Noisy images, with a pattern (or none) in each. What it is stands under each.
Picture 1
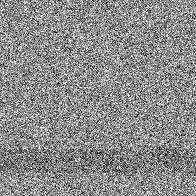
one horizontal stripe
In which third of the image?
bottom
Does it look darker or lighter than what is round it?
darker
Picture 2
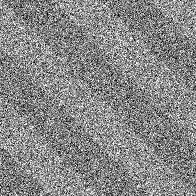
diagonal stripes
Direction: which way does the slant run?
top left to bottom right
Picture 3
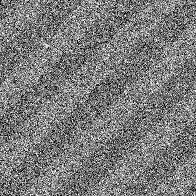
diagonal stripes
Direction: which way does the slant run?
bottom left to top right
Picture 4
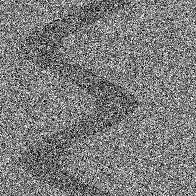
a wavy band
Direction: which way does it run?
top to bottom
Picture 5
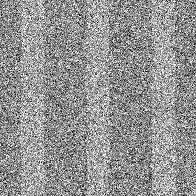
vertical stripes
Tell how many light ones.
3
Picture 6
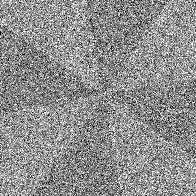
spokes from one point
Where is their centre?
centre
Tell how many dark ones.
4
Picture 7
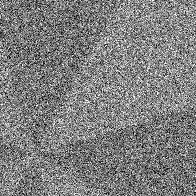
spokes from one point
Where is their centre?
bottom left
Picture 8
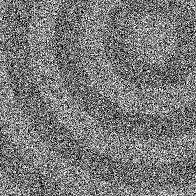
rings round one point
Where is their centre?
top right
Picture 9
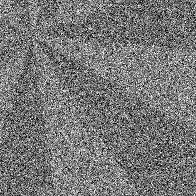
spokes from one point
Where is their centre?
top left
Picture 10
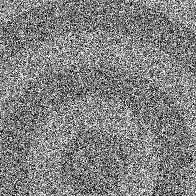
rings round one point
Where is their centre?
bottom middle
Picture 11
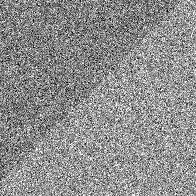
a sharp edge
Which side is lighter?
bottom right
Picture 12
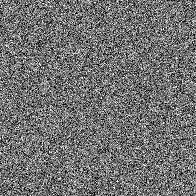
only noise
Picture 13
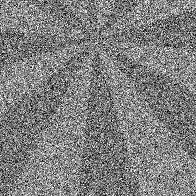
spokes from one point
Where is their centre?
top middle
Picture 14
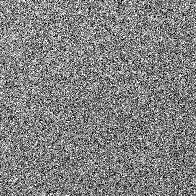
a smooth slope
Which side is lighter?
top left
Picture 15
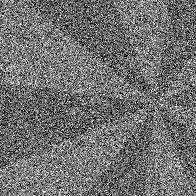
spokes from one point
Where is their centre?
middle right
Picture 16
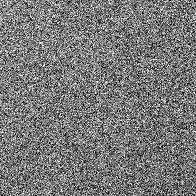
a smooth slope
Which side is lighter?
top left
